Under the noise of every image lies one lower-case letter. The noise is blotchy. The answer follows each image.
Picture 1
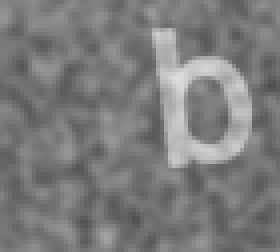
b
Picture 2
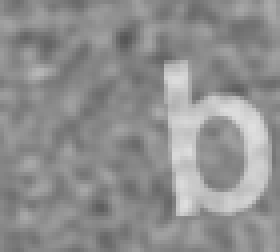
b
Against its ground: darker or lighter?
lighter
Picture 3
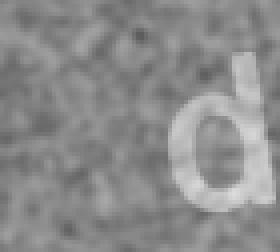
d
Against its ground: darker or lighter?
lighter
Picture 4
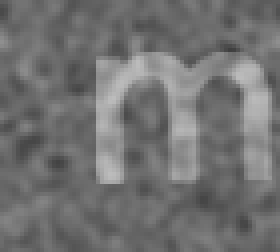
m
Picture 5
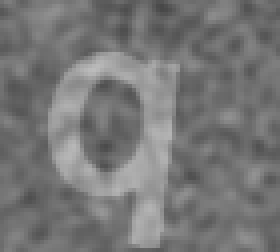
q
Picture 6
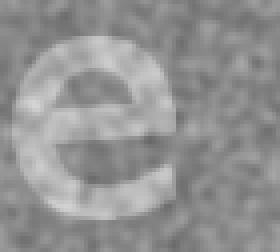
e
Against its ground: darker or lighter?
lighter
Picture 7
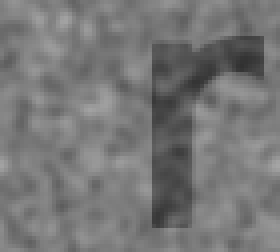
r
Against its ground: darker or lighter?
darker
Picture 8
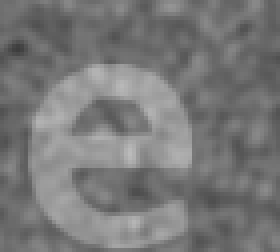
e
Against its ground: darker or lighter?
lighter
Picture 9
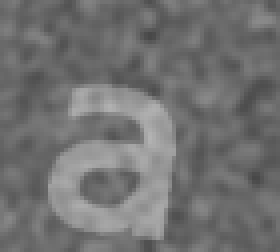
a
